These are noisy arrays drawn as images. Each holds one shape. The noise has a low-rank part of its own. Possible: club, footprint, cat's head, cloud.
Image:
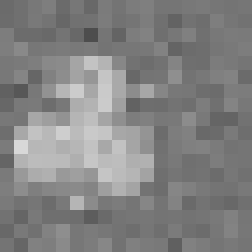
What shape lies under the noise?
club
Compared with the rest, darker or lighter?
lighter
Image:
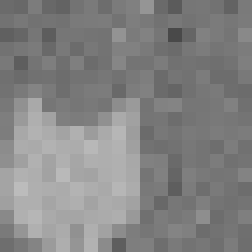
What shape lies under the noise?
cat's head
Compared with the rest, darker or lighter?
lighter
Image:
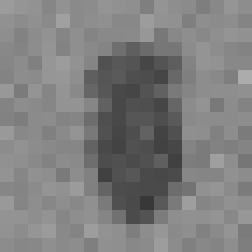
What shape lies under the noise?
footprint
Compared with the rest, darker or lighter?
darker
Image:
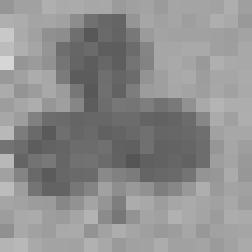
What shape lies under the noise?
club
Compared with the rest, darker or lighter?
darker
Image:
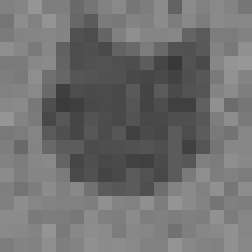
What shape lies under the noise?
cat's head
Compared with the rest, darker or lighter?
darker
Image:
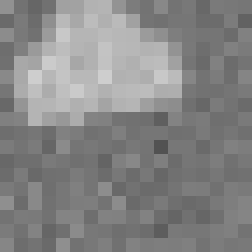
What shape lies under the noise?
cloud
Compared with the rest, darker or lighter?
lighter
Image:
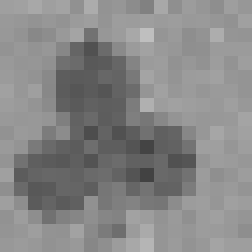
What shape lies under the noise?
club
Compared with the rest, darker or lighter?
darker
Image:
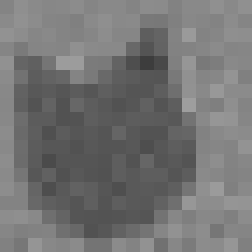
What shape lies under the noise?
cat's head
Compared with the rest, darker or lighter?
darker
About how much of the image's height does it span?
nearly all
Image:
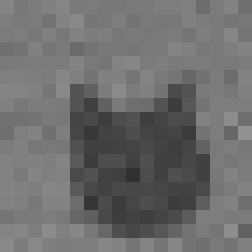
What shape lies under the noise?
cat's head
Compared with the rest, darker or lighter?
darker
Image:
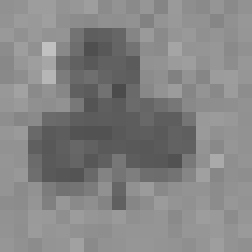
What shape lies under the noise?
club
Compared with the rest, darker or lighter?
darker
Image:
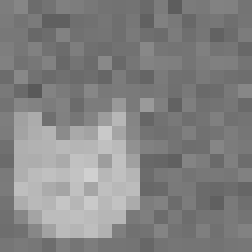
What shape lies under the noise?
cat's head
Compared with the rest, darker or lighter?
lighter
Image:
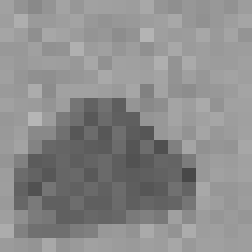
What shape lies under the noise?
cloud
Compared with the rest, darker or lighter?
darker
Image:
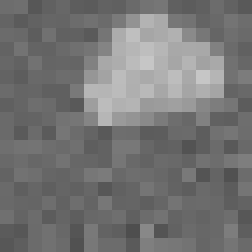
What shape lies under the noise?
cloud
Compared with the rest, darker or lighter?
lighter
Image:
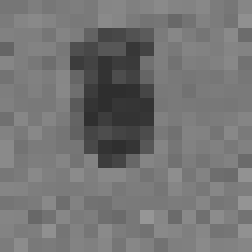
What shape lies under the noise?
footprint
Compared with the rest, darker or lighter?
darker
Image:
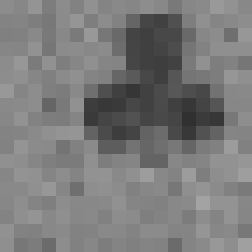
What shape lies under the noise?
club
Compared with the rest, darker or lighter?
darker
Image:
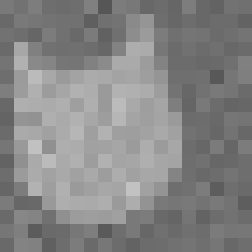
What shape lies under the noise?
cat's head
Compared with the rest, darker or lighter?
lighter
